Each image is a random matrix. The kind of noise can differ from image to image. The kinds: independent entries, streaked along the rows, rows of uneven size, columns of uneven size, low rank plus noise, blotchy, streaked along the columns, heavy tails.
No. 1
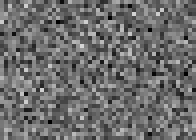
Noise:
independent entries
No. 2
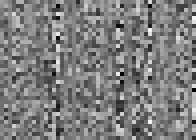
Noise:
columns of uneven size
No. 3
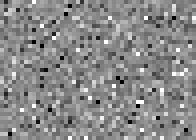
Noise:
heavy tails
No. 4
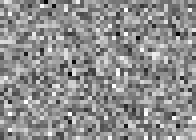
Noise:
independent entries
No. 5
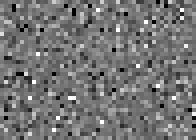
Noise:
heavy tails
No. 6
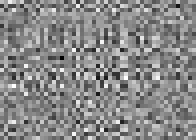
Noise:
low rank plus noise
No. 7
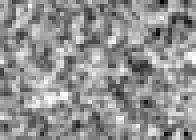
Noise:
blotchy
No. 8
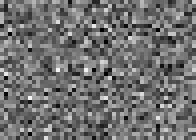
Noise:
low rank plus noise
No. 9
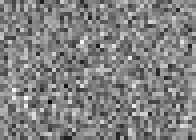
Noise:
independent entries
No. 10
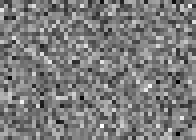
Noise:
independent entries
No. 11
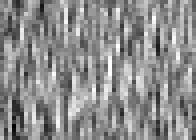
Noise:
streaked along the columns
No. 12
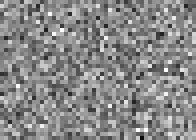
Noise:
independent entries
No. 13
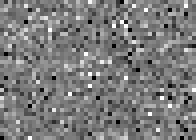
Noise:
heavy tails
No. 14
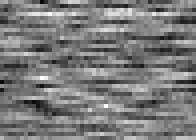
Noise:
streaked along the rows
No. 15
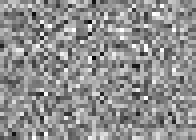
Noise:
low rank plus noise
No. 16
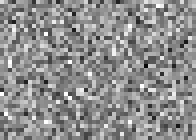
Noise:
independent entries
